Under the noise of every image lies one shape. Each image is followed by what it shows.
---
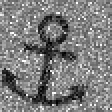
anchor
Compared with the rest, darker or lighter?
darker
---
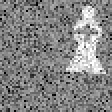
chess bishop
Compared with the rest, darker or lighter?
lighter
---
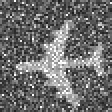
airplane
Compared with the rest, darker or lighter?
lighter
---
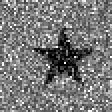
star
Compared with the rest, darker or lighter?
darker
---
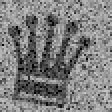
chess queen
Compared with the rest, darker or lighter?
darker
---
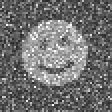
smiling face
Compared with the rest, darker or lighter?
lighter
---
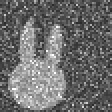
rabbit's head
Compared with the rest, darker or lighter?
lighter
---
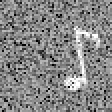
musical note
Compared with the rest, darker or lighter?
lighter
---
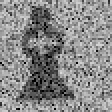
chess bishop
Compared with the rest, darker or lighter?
darker
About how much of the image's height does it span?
nearly all
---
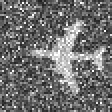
airplane
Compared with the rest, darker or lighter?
lighter
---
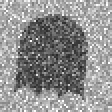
ghost
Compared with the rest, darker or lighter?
darker
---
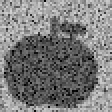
apple
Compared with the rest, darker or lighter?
darker
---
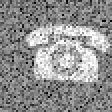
telephone
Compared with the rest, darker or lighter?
lighter
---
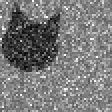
cat's head
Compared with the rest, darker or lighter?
darker
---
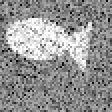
fish
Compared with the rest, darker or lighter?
lighter
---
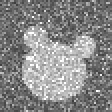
bear's head
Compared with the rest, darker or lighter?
lighter
